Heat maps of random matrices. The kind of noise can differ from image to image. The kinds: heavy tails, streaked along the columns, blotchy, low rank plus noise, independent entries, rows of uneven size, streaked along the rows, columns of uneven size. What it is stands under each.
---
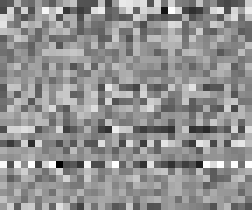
rows of uneven size
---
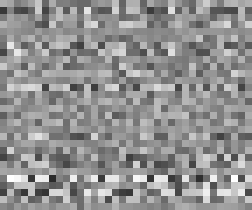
rows of uneven size
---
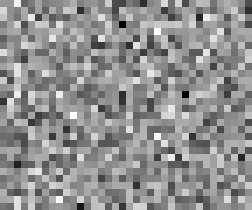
independent entries
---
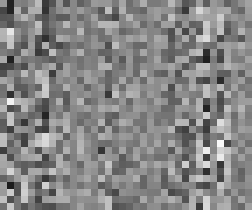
columns of uneven size
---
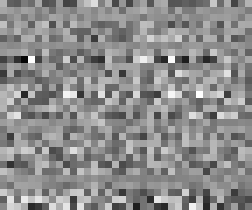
rows of uneven size
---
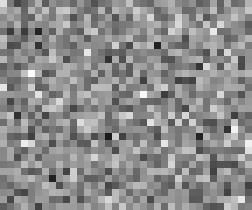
independent entries
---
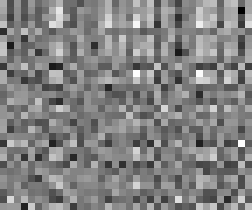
low rank plus noise
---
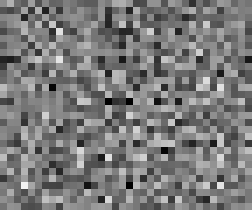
low rank plus noise
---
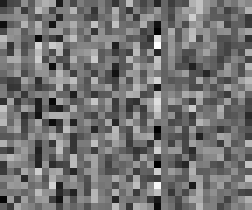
columns of uneven size
